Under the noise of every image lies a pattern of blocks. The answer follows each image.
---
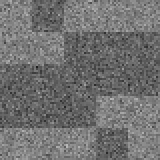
the same after a half turn
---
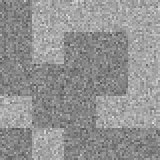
mirrored about the diagonal from the bottom left
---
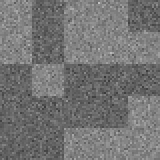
no symmetry
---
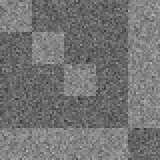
mirrored about the diagonal from the top left
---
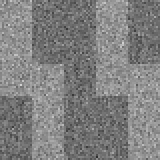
the same after a half turn
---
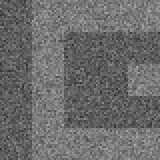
top and bottom mirror each other
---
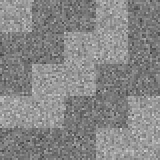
mirrored about the diagonal from the top left
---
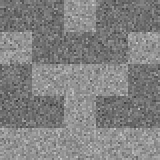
left and right mirror each other
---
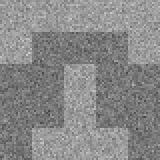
left and right mirror each other
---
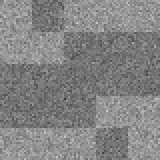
the same after a half turn
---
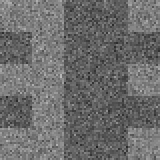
top and bottom mirror each other
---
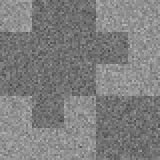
mirrored about the diagonal from the top left
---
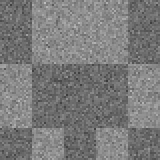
left and right mirror each other
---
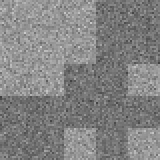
mirrored about the diagonal from the top left
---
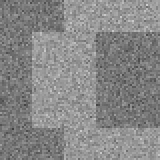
top and bottom mirror each other
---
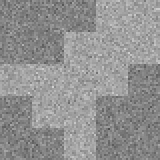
mirrored about the diagonal from the bottom left
